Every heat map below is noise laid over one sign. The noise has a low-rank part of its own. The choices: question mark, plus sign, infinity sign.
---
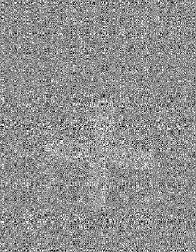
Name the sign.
plus sign
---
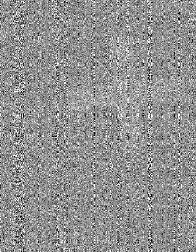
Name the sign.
plus sign
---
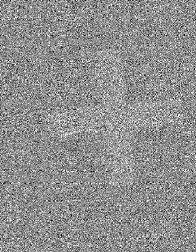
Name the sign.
plus sign
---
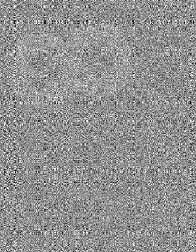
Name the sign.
infinity sign
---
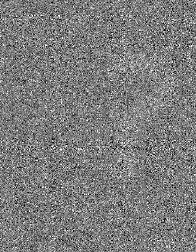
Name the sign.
question mark
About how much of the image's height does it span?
half
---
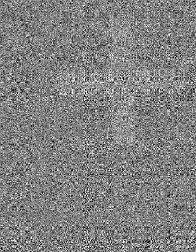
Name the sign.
plus sign
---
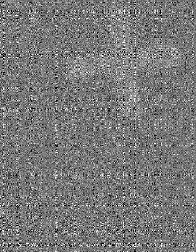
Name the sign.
plus sign
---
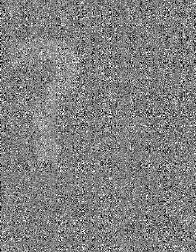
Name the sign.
question mark
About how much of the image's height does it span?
half
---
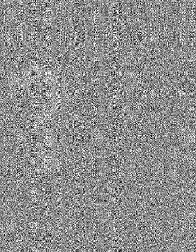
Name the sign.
question mark
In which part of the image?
middle left
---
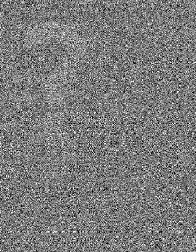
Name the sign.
question mark
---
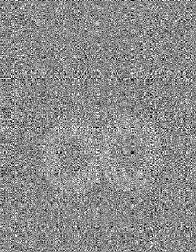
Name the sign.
infinity sign
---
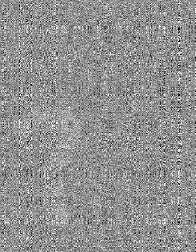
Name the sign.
question mark
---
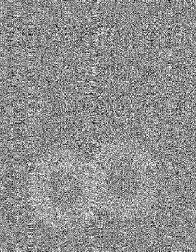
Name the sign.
infinity sign
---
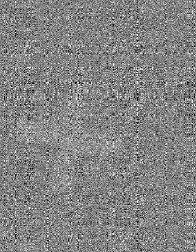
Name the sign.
plus sign
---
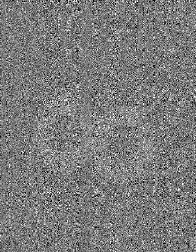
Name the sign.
infinity sign
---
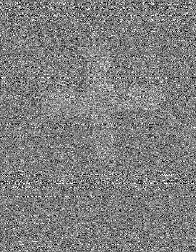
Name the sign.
plus sign
